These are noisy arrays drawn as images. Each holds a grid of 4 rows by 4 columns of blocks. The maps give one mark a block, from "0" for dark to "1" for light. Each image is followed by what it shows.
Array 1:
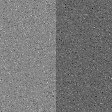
1100
1100
1100
1100
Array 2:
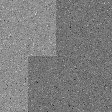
1100
1100
1000
1000
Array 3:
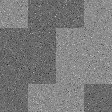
1001
0011
0011
0110
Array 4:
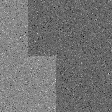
1000
1000
1100
1100
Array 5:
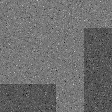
1111
1110
1110
0010
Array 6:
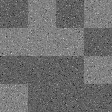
0101
1110
0001
1000
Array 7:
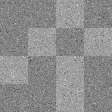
0010
0101
1010
0010
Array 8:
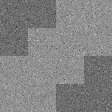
0011
0111
1110
1100
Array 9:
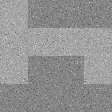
1000
1111
1001
0000
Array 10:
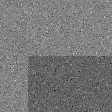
1111
1111
1000
1000
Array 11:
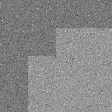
0000
0011
0111
0111
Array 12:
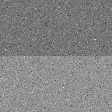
0000
0000
1111
1111
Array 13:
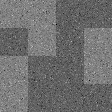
1100
0101
1001
1000
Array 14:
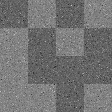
0101
1010
1000
1101
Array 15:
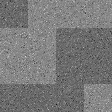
0111
1100
1100
0001
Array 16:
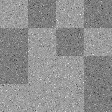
1010
0101
0110
1110
